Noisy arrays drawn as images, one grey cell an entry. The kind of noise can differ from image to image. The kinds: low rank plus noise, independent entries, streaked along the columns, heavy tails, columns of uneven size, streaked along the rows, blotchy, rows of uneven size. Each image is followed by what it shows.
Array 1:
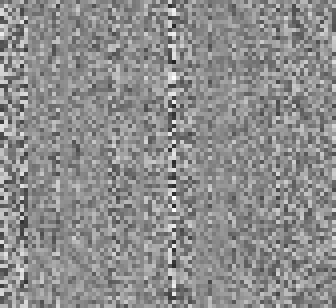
columns of uneven size
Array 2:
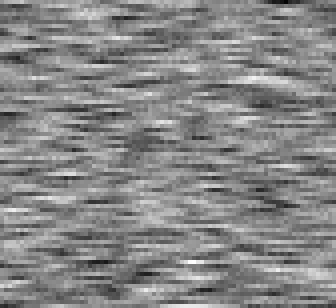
streaked along the rows
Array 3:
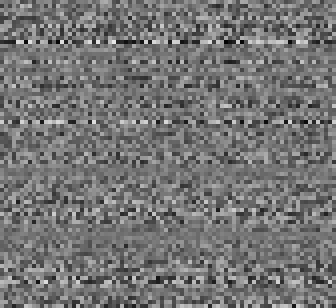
rows of uneven size
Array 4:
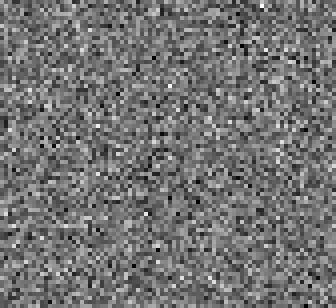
independent entries
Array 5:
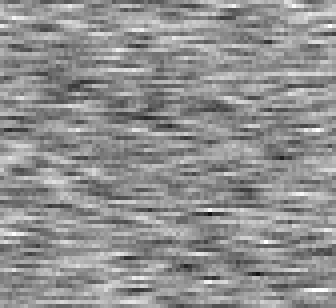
streaked along the rows
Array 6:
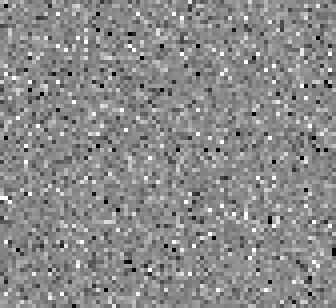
heavy tails
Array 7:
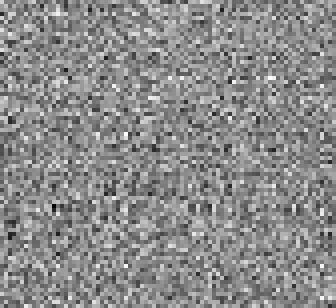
low rank plus noise
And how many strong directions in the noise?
five to eight
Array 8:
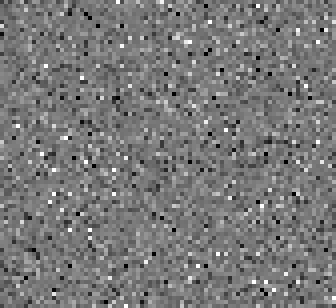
heavy tails
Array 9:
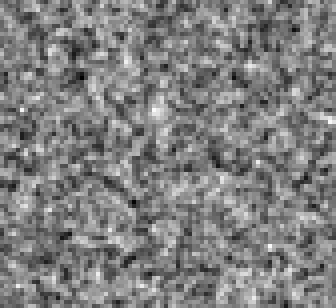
blotchy
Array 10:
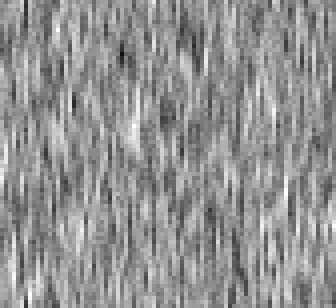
streaked along the columns
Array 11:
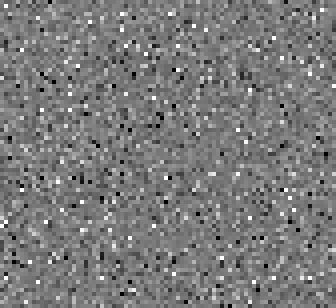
heavy tails
